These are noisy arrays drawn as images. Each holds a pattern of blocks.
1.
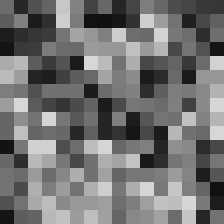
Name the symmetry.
left and right mirror each other
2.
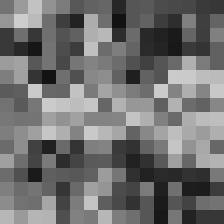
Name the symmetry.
top and bottom mirror each other
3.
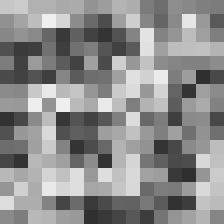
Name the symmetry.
mirrored about the diagonal from the bottom left
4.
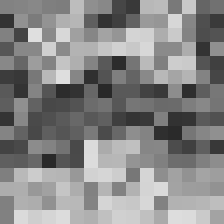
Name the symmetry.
left and right mirror each other
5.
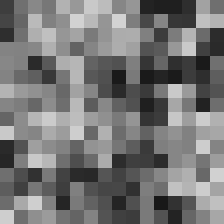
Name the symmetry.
no symmetry
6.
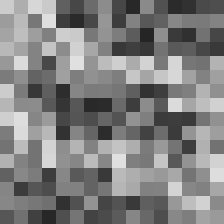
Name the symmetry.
the same after a half turn
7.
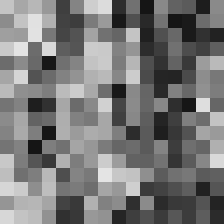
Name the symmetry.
top and bottom mirror each other
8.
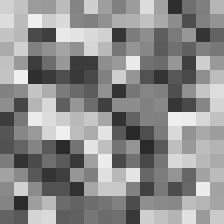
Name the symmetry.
mirrored about the diagonal from the bottom left
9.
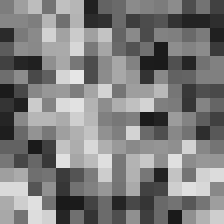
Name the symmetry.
mirrored about the diagonal from the bottom left
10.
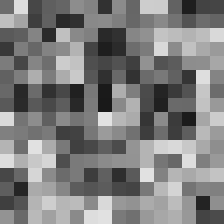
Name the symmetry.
mirrored about the diagonal from the top left
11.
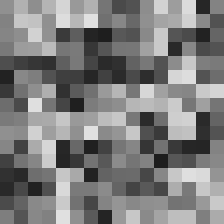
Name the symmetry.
the same after a half turn
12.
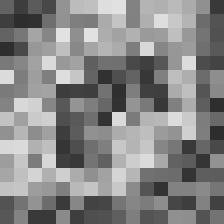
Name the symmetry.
mirrored about the diagonal from the top left
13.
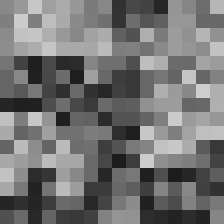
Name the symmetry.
no symmetry
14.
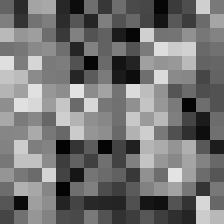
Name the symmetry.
top and bottom mirror each other
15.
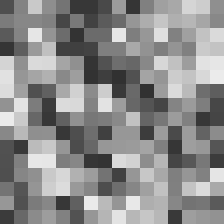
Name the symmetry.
mirrored about the diagonal from the bottom left
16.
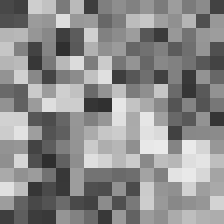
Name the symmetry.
mirrored about the diagonal from the top left
